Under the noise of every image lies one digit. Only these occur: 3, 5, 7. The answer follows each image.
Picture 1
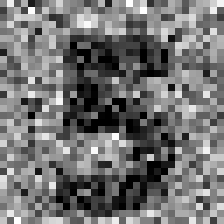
5
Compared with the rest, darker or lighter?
darker
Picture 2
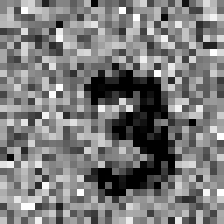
3
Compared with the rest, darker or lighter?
darker
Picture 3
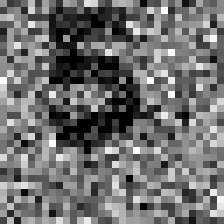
5
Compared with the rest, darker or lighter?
darker
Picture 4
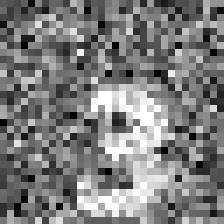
3
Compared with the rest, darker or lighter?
lighter
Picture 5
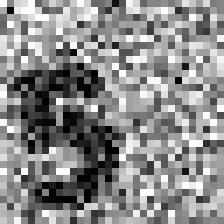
5
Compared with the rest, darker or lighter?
darker
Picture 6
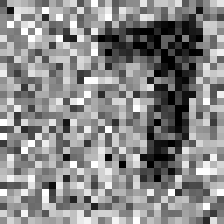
7
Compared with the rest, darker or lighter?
darker
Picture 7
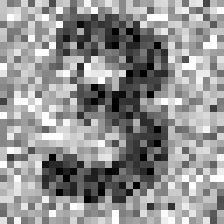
3
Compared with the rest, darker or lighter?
darker
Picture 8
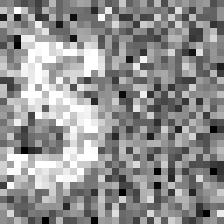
5
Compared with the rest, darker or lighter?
lighter
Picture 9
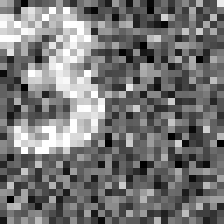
3
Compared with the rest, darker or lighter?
lighter
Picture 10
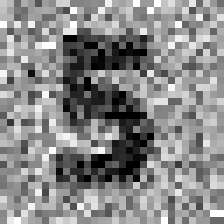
5
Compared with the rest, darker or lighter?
darker
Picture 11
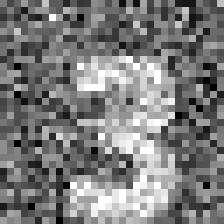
3
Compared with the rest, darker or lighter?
lighter
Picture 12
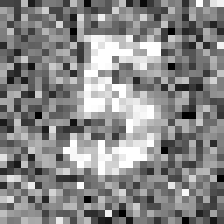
5
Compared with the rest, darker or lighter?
lighter
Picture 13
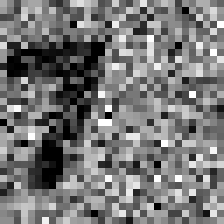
7
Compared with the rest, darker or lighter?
darker
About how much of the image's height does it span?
two thirds
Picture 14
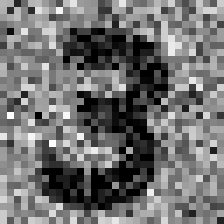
3
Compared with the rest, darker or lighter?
darker
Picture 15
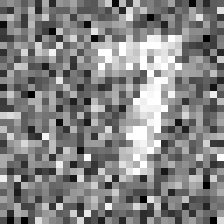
7
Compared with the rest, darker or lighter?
lighter
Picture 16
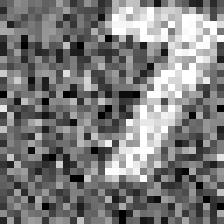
7
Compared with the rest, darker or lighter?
lighter
